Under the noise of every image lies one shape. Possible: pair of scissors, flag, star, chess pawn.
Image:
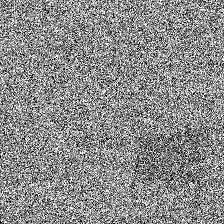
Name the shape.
flag
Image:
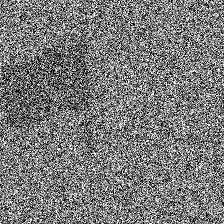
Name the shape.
flag
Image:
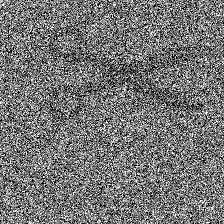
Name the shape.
pair of scissors
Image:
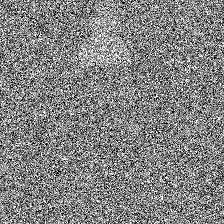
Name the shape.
chess pawn
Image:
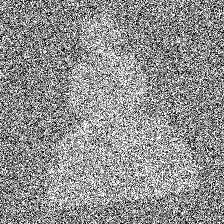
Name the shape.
chess pawn
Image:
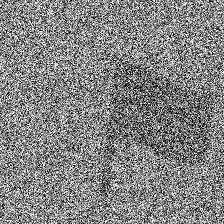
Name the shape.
flag
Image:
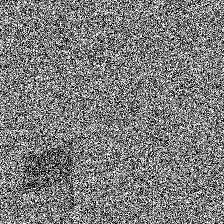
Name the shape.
flag
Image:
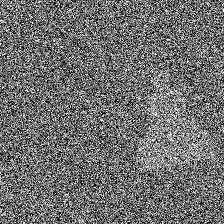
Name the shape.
chess pawn
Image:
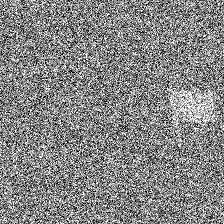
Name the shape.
flag
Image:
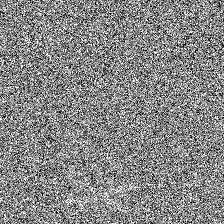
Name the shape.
pair of scissors
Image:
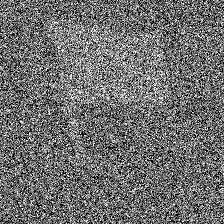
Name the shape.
flag
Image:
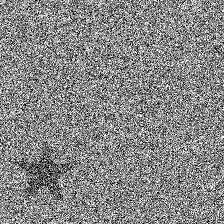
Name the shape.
star
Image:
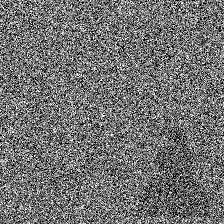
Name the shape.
chess pawn
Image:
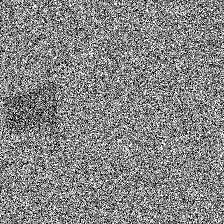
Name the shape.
flag
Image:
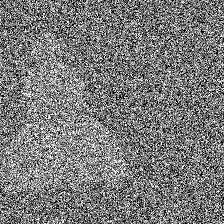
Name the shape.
chess pawn
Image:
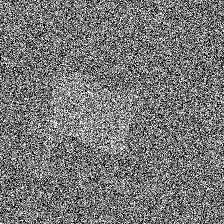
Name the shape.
flag
